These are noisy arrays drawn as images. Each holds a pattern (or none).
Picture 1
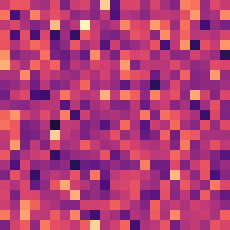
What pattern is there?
only noise
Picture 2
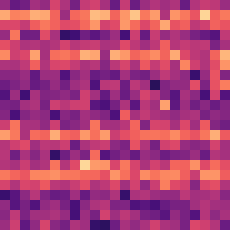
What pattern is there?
bands of rows
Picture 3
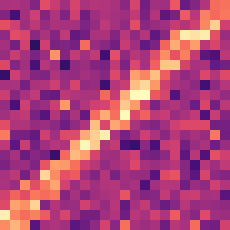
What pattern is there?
a diagonal band
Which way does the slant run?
bottom left to top right
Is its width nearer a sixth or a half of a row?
a sixth
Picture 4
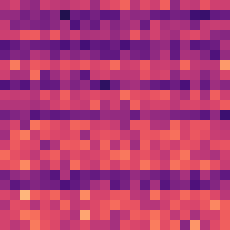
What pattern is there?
bands of rows
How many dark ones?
5
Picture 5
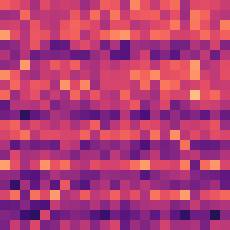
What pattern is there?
bands of rows
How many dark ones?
5
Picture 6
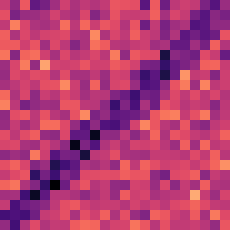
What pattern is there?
a diagonal band
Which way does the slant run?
bottom left to top right
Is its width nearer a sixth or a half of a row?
a sixth
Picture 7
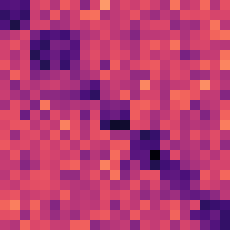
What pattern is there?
blocks along the diagonal
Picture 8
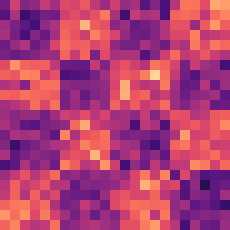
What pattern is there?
a checkerboard
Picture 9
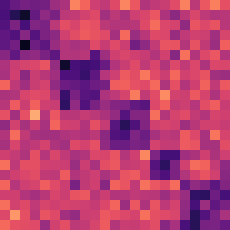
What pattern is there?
blocks along the diagonal
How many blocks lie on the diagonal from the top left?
5
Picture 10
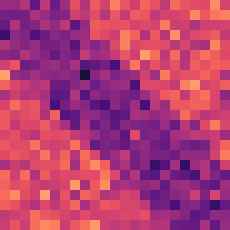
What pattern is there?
a diagonal band
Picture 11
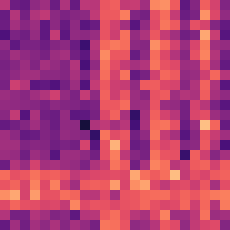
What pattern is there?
bands of rows crossing bands of columns
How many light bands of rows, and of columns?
1 and 3
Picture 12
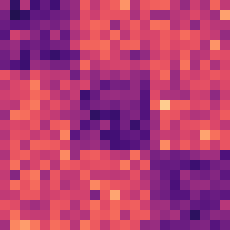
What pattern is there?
blocks along the diagonal
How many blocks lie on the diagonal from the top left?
3
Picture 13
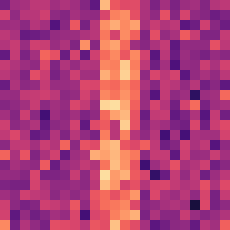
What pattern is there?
one band of columns
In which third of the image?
middle
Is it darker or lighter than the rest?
lighter
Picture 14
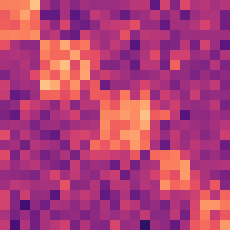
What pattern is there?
blocks along the diagonal
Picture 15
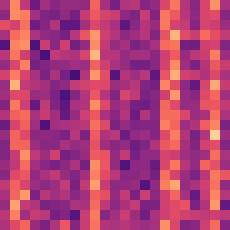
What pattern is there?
bands of columns
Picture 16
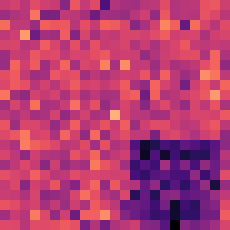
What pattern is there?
one block
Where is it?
bottom right
